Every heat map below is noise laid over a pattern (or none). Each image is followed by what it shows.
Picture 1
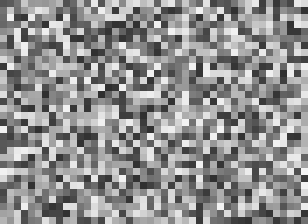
only noise
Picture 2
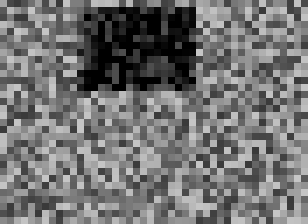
one block
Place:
top middle
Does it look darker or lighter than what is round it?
darker
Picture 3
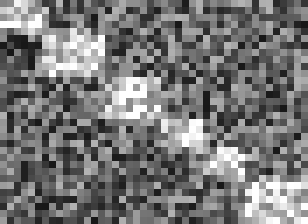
blocks along the diagonal
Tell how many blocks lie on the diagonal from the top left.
6
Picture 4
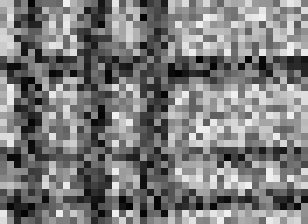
bands of rows crossing bands of columns
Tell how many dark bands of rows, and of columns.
3 and 3
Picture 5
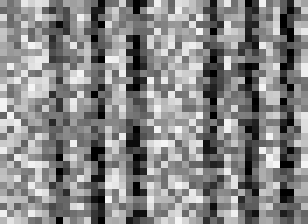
bands of columns
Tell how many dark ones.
6
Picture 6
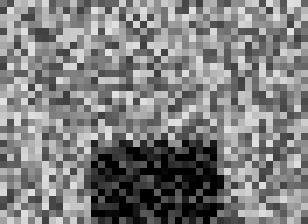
one block
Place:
bottom middle
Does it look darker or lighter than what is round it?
darker
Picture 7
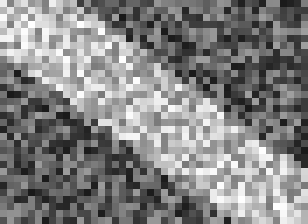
a diagonal band
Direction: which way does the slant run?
top left to bottom right
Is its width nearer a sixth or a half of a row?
a half
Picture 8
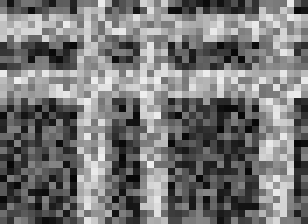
bands of rows crossing bands of columns
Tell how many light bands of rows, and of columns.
2 and 3
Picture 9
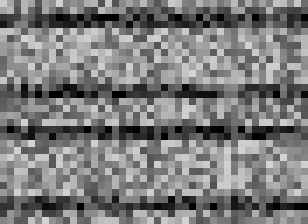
bands of rows
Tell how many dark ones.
4
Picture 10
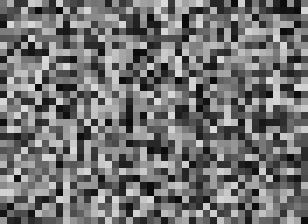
only noise
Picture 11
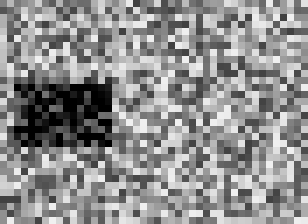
one block
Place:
middle left
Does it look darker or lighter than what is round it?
darker
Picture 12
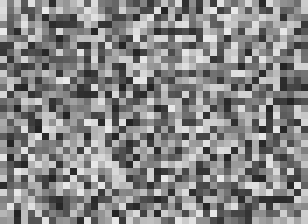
only noise
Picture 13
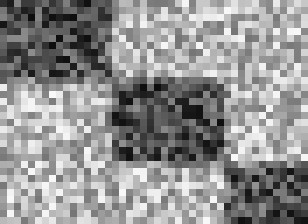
blocks along the diagonal
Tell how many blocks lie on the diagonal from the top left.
3
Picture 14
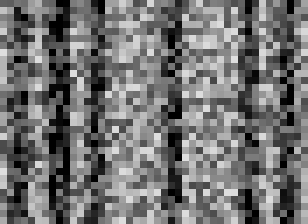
bands of columns
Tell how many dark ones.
6
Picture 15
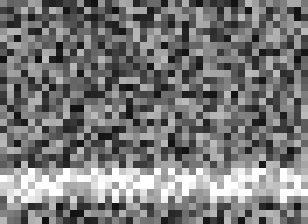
one band of rows
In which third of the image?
bottom
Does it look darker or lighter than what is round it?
lighter
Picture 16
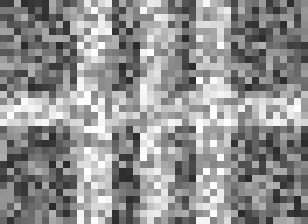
bands of rows crossing bands of columns
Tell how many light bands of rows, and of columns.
1 and 3
